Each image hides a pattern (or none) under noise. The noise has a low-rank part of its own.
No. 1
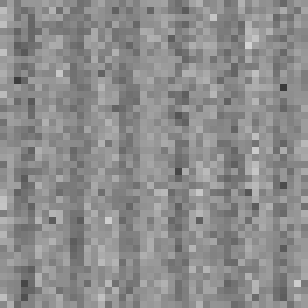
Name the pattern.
vertical stripes
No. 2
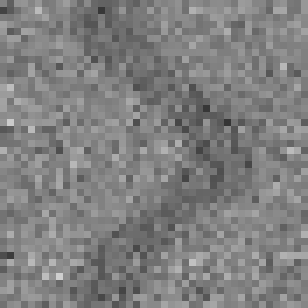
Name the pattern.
a wavy band
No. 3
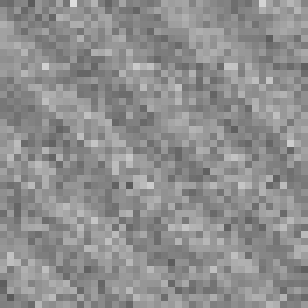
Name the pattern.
diagonal stripes
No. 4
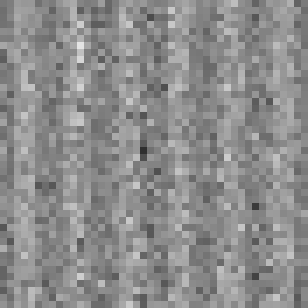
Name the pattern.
vertical stripes
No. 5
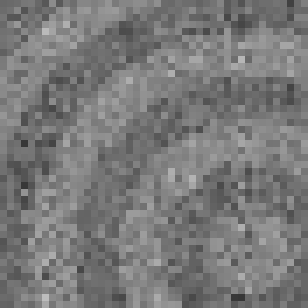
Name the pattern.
rings round one point
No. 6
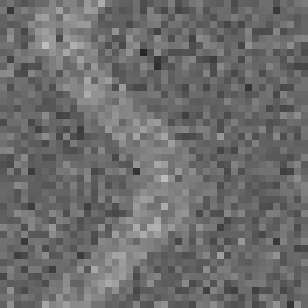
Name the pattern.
a wavy band
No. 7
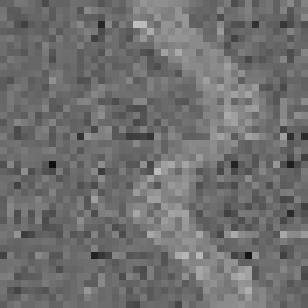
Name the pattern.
a wavy band
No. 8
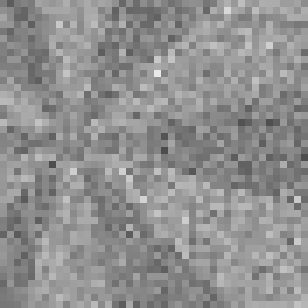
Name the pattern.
spokes from one point
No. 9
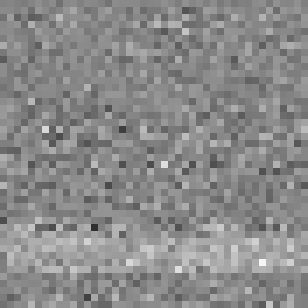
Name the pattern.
one horizontal stripe
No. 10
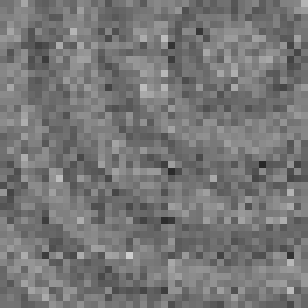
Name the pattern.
rings round one point
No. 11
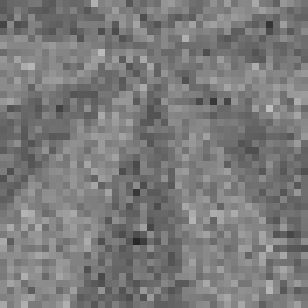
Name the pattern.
spokes from one point
